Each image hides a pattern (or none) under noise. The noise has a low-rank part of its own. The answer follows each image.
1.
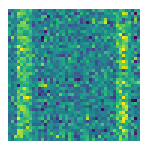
bands of columns
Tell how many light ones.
2
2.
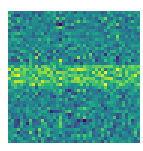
one band of rows
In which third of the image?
middle
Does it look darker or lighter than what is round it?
lighter
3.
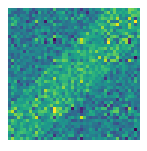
a diagonal band
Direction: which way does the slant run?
bottom left to top right
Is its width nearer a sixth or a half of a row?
a half
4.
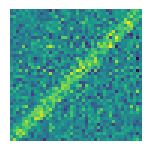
a diagonal band
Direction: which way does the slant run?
bottom left to top right
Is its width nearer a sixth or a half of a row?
a sixth
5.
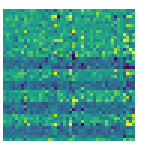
bands of rows
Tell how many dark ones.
4
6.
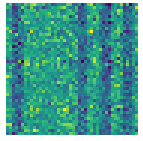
bands of columns
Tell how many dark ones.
4
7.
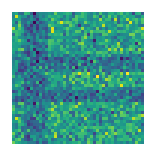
bands of rows crossing bands of columns
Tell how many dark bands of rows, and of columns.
2 and 1
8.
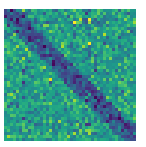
a diagonal band
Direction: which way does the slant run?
top left to bottom right
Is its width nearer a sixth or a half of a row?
a sixth
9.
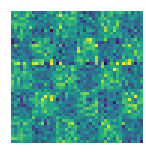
a checkerboard
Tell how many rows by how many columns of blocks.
5 by 6
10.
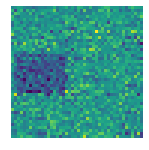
one block
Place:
middle left
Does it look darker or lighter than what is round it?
darker
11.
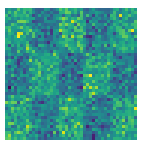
a checkerboard
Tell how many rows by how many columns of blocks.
3 by 5
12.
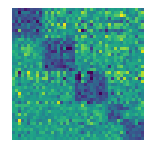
blocks along the diagonal
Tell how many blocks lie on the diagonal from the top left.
5
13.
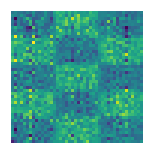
a checkerboard
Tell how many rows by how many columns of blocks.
5 by 3
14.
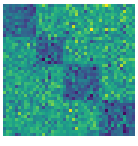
blocks along the diagonal
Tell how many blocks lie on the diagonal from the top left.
4
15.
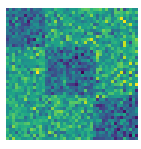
blocks along the diagonal
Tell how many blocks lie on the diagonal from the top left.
3
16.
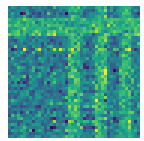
bands of rows crossing bands of columns
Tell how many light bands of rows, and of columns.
1 and 3
